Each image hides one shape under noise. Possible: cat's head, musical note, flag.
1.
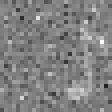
musical note
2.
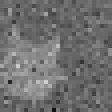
cat's head
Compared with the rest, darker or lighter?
lighter
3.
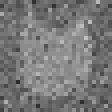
cat's head
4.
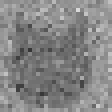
cat's head
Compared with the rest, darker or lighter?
darker
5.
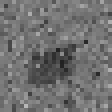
flag
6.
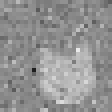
cat's head
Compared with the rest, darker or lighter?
lighter
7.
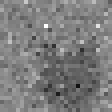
cat's head
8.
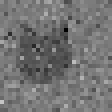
cat's head
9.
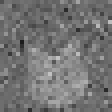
cat's head
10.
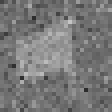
flag
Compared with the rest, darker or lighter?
lighter
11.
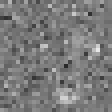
musical note
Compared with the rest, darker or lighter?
lighter
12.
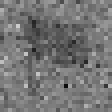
flag
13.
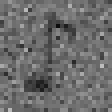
musical note
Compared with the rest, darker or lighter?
darker
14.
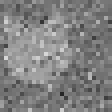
cat's head
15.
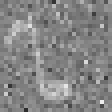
musical note
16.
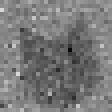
cat's head
